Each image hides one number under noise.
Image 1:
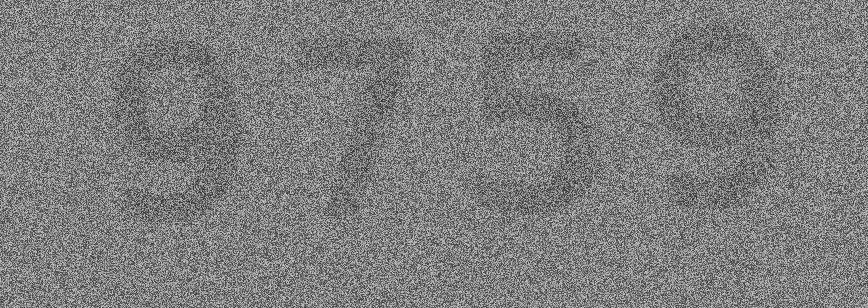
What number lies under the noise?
9759
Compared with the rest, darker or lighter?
darker
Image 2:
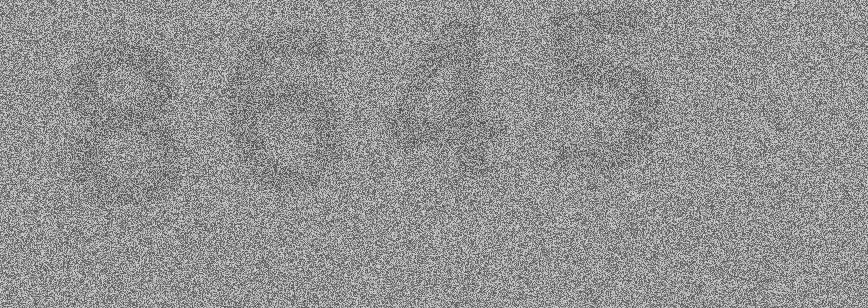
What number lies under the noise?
8645
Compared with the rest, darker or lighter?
darker
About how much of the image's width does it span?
two thirds
